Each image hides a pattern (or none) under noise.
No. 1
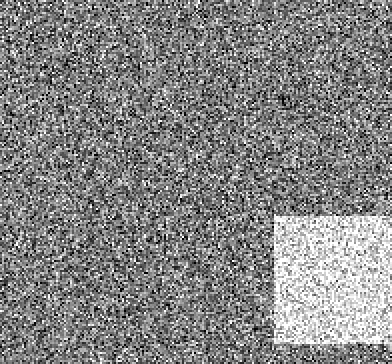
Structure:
one block
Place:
bottom right
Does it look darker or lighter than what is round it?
lighter
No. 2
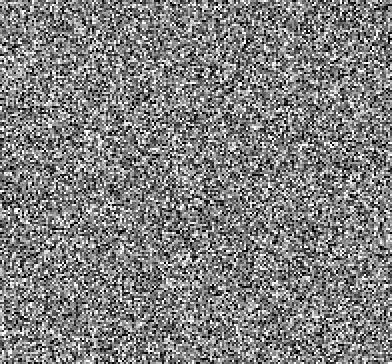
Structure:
only noise
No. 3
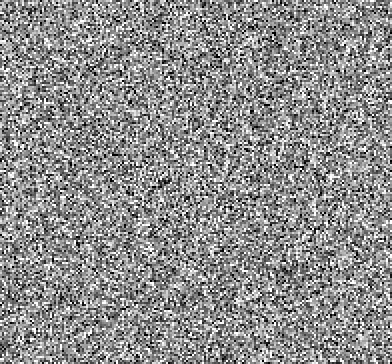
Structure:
only noise
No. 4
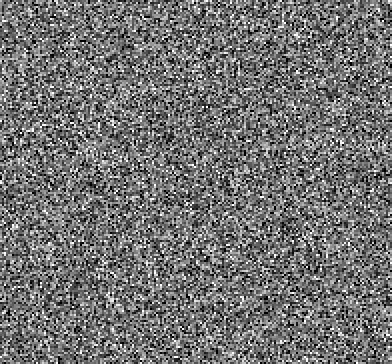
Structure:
only noise
